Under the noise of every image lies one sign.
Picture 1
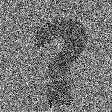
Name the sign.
question mark
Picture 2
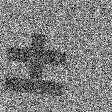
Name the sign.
plus-minus sign
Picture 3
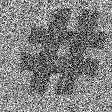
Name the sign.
hash sign
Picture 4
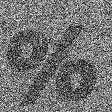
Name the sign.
percent sign
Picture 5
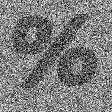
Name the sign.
percent sign
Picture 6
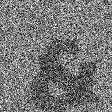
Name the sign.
ampersand
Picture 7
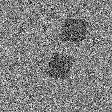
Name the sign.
colon
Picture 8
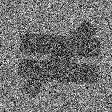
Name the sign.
not-equal sign
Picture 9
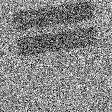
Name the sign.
equals sign
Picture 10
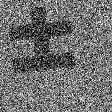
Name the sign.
plus-minus sign
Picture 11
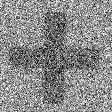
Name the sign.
plus sign
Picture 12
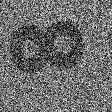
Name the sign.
infinity sign
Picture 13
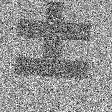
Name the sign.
plus-minus sign
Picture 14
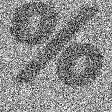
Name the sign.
percent sign
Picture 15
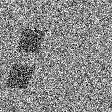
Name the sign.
colon
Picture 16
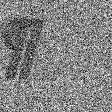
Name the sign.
pilcrow
